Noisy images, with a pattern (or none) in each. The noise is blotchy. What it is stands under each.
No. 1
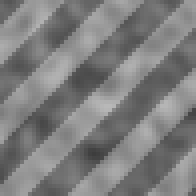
diagonal stripes
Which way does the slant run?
bottom left to top right
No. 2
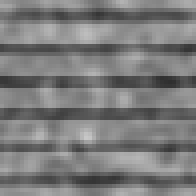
horizontal stripes
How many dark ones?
6
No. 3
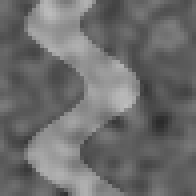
a wavy band
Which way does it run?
top to bottom
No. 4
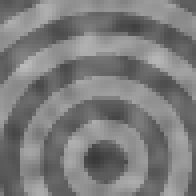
rings round one point
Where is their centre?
bottom middle
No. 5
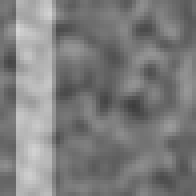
one vertical stripe
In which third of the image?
left
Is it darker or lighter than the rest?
lighter
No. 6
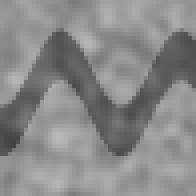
a wavy band
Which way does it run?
left to right
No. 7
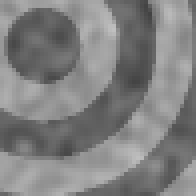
rings round one point
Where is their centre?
top left
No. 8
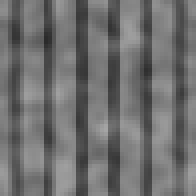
vertical stripes
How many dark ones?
6
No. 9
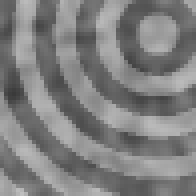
rings round one point
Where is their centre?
top right
